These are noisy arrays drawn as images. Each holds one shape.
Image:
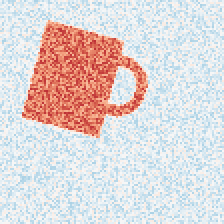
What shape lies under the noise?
cup
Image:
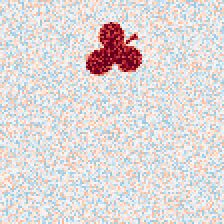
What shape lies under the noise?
club
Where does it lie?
top middle
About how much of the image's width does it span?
a quarter
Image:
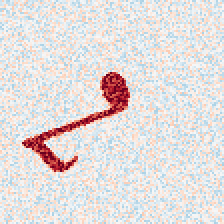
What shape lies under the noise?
musical note
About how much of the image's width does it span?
half
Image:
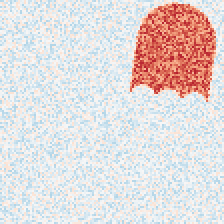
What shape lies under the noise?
ghost
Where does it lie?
top right
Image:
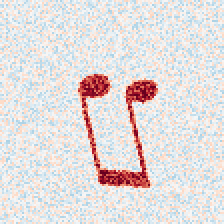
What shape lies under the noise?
pair of musical notes
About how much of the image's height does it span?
half
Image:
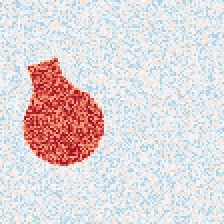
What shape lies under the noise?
light bulb
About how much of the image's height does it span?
half
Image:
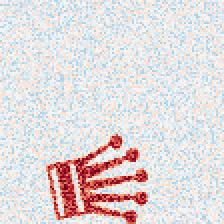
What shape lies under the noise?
chess queen
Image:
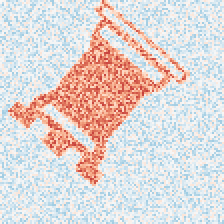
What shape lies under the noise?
chess rook
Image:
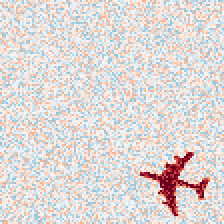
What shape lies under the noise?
airplane
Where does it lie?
bottom right
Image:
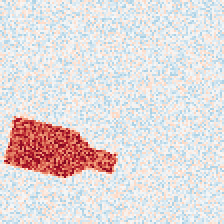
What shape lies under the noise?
bottle
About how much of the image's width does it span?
half
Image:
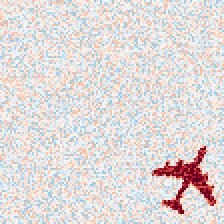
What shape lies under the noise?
airplane
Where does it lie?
bottom right
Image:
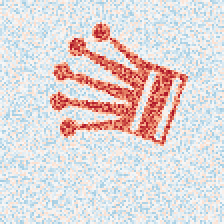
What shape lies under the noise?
chess queen
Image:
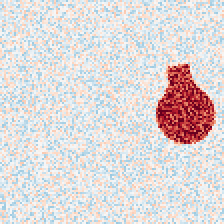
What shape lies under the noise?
light bulb
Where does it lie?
middle right
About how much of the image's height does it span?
a third
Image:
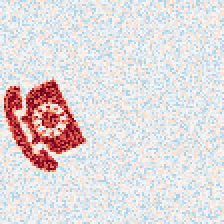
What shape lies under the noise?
telephone
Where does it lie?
middle left
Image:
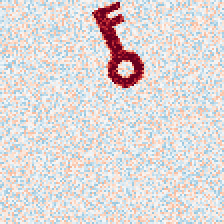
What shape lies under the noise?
key
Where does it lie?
top middle
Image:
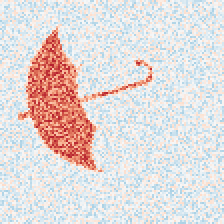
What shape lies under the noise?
umbrella
